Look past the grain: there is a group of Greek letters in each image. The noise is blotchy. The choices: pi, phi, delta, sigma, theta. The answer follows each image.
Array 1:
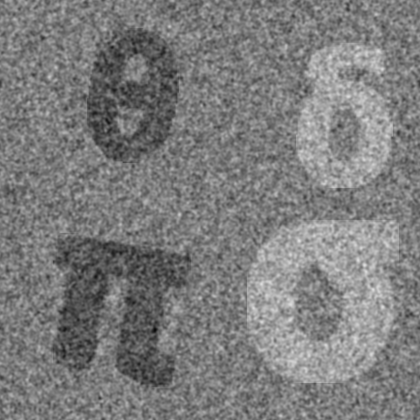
top left: dark theta; top right: light delta; bottom left: dark pi; bottom right: light sigma
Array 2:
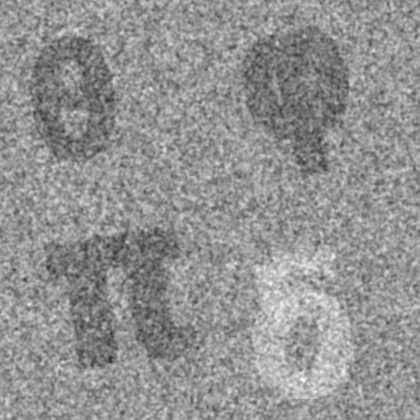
top left: dark theta; top right: dark phi; bottom left: dark pi; bottom right: light delta
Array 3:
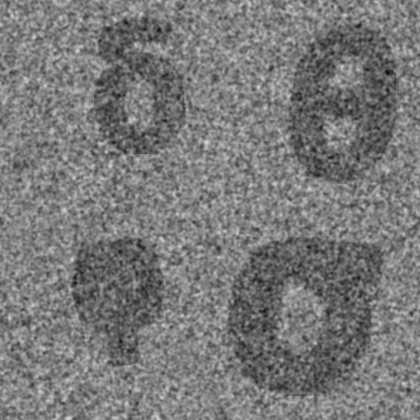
top left: dark delta; top right: dark theta; bottom left: dark phi; bottom right: dark sigma
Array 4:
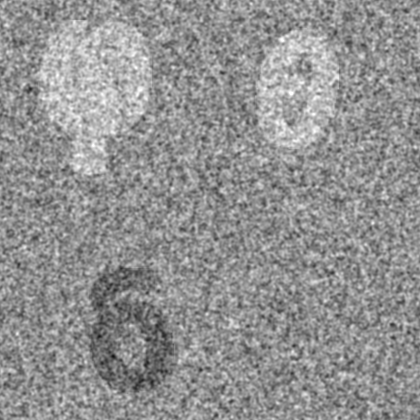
top left: light phi; top right: light theta; bottom left: dark delta
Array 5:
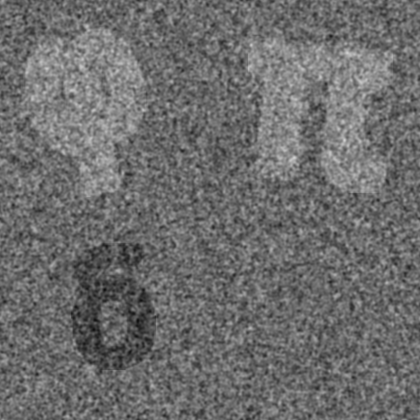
top left: light phi; top right: light pi; bottom left: dark delta
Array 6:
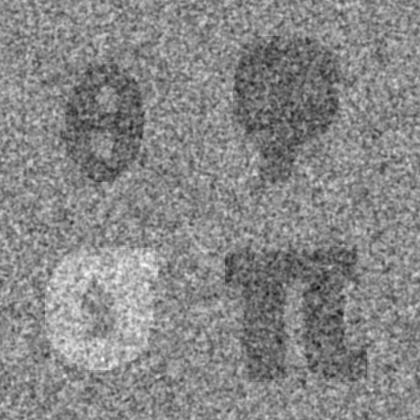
top left: dark theta; top right: dark phi; bottom left: light sigma; bottom right: dark pi
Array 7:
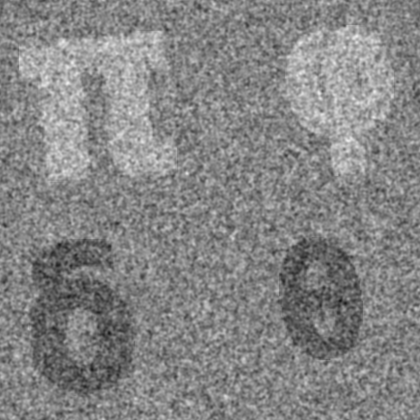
top left: light pi; top right: light phi; bottom left: dark delta; bottom right: dark theta
